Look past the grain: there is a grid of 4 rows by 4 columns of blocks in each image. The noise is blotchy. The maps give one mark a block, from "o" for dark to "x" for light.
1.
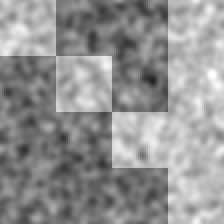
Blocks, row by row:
x o o x
o x o x
o o x x
o o o x
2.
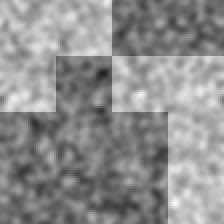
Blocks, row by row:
x x o o
x o x x
o o o x
o o o x
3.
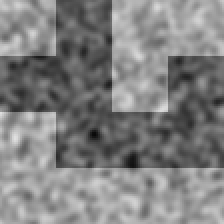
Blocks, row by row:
x o x x
o o x o
x o o o
x x x x
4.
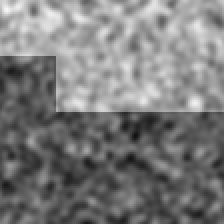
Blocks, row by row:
x x x x
o x x x
o o o o
o o o o
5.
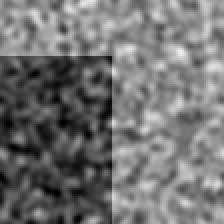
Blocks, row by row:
x x x x
o o x x
o o x x
o o x x
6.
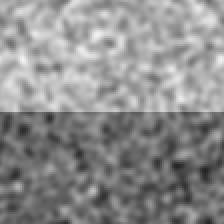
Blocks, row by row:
x x x x
x x x x
o o o o
o o o o
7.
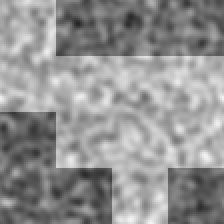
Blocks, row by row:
x o o o
x x x x
o x x x
o o x o
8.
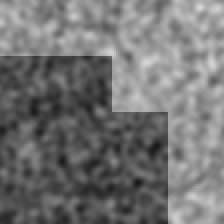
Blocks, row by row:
x x x x
o o x x
o o o x
o o o x
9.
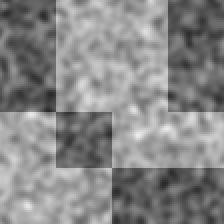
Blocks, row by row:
o x x o
o x x o
x o x x
x x o o
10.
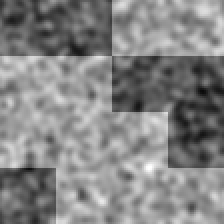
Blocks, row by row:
o o x x
x x o o
x x x o
o x x x
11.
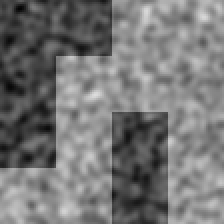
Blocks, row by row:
o o x x
o x x x
o x o x
x x o x
